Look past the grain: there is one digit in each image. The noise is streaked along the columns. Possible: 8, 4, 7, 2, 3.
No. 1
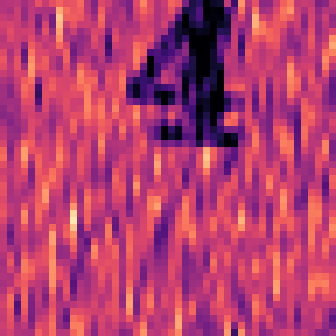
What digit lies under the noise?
4
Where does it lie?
top middle
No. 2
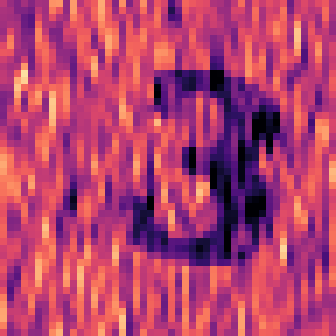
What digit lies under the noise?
3
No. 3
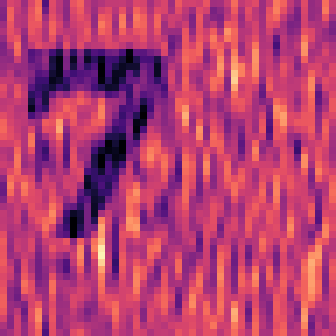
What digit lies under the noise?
7
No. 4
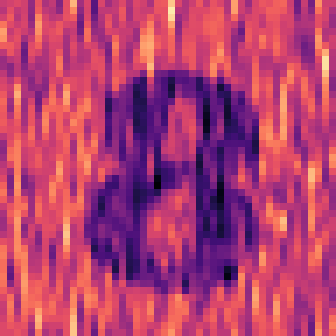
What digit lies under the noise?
8
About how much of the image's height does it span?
two thirds
